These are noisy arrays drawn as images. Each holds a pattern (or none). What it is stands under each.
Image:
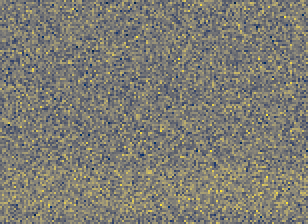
one band of rows
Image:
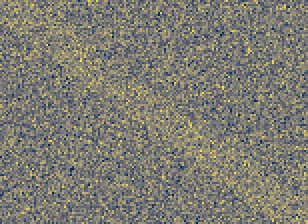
a diagonal band
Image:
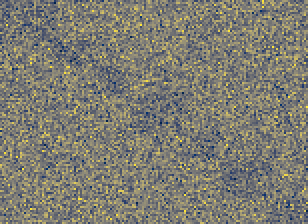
blocks along the diagonal
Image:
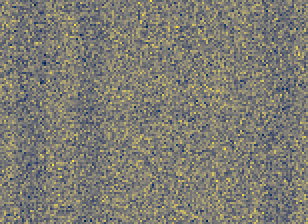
bands of columns
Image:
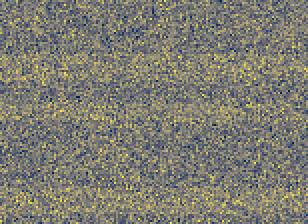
bands of rows
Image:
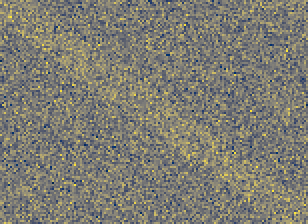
a diagonal band
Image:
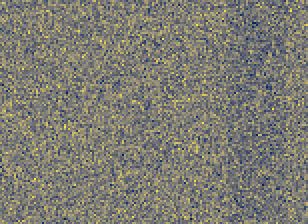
one band of columns
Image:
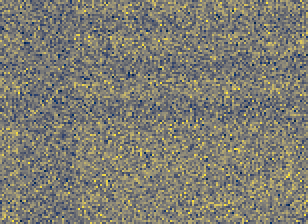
bands of rows crossing bands of columns
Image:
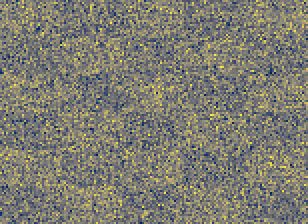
a checkerboard
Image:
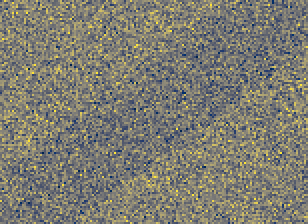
a diagonal band
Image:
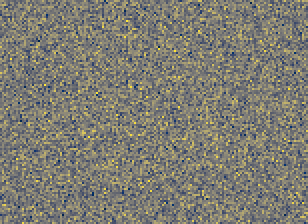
only noise
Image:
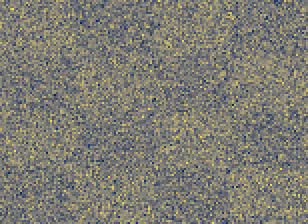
a checkerboard
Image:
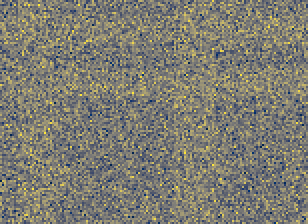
bands of rows crossing bands of columns
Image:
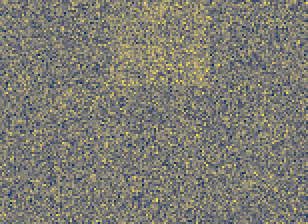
one block
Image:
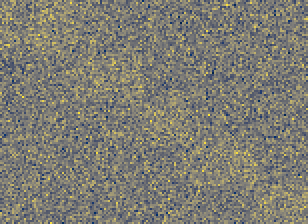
blocks along the diagonal
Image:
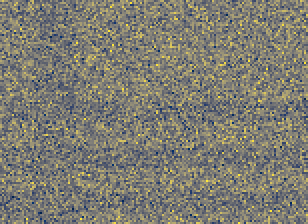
bands of rows crossing bands of columns
